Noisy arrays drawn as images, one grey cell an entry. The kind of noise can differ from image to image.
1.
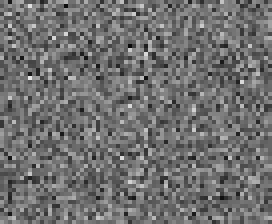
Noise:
low rank plus noise
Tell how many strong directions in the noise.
five to eight
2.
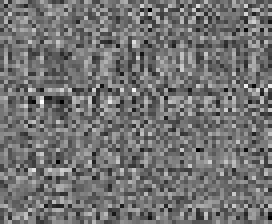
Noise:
low rank plus noise
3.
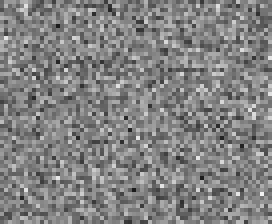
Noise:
independent entries
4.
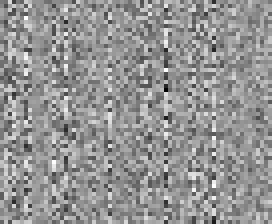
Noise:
columns of uneven size
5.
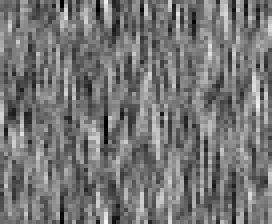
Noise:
streaked along the columns
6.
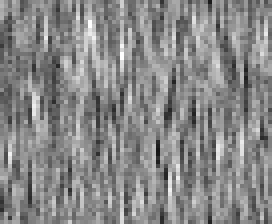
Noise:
streaked along the columns
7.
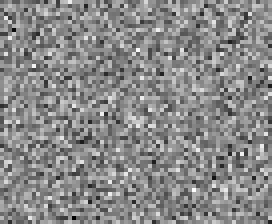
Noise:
independent entries
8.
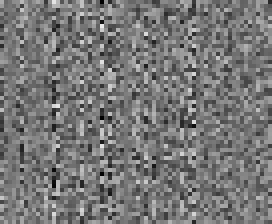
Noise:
columns of uneven size
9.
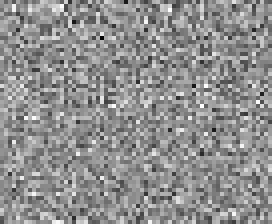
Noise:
low rank plus noise
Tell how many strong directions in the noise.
five to eight
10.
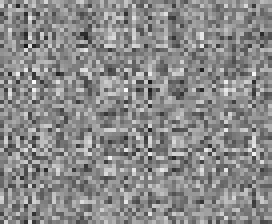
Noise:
low rank plus noise
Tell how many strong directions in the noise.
two
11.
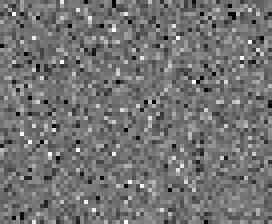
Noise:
heavy tails
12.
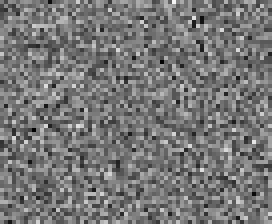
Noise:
independent entries
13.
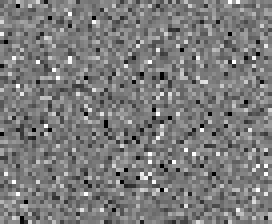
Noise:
heavy tails
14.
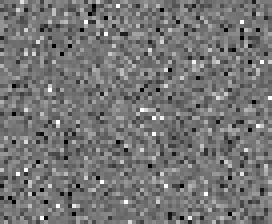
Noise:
heavy tails
